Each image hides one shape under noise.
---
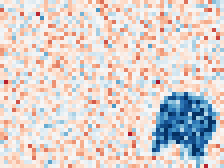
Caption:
blue cat's head
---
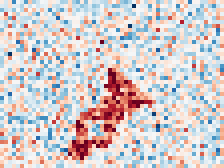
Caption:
red chess bishop
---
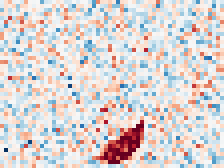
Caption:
red umbrella, bottom middle
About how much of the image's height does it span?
a third
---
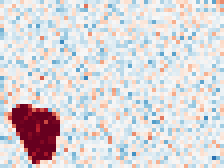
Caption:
red cloud, bottom left
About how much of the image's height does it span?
a third
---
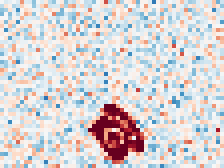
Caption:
red telephone, bottom middle
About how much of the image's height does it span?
a third
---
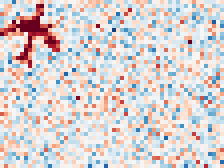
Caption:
red airplane, top left
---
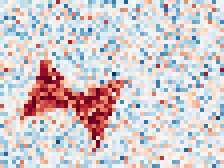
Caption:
red bow tie
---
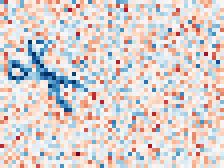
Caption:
blue pair of scissors, middle left
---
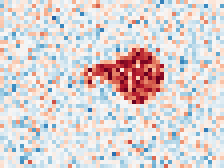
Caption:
red pear, centre
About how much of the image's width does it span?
a third
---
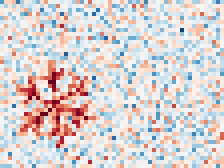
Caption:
red snowflake
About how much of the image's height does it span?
half
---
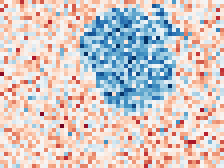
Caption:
blue apple
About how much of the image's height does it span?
two thirds
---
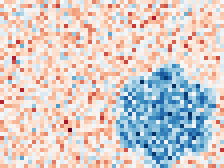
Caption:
blue flower
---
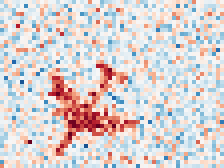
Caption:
red airplane
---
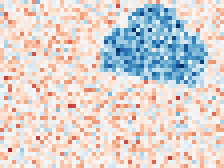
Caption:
blue cloud
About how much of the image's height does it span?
half
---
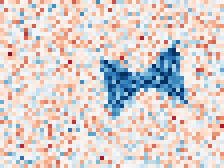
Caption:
blue bow tie
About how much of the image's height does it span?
half
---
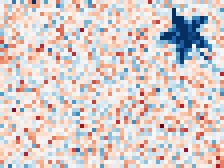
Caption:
blue star, top right
